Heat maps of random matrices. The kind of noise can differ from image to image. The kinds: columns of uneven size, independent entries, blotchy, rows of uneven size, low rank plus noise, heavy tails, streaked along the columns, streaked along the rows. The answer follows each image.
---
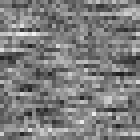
streaked along the rows
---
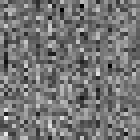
columns of uneven size
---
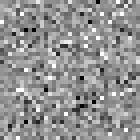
heavy tails
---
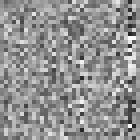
columns of uneven size
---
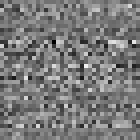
rows of uneven size
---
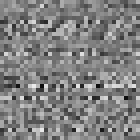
rows of uneven size
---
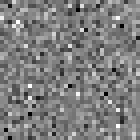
heavy tails
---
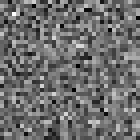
independent entries
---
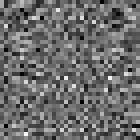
low rank plus noise
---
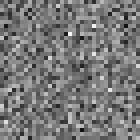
low rank plus noise
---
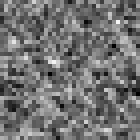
blotchy
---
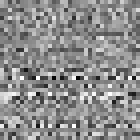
rows of uneven size
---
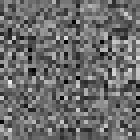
low rank plus noise
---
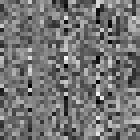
columns of uneven size
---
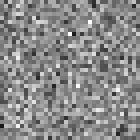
independent entries
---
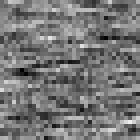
streaked along the rows
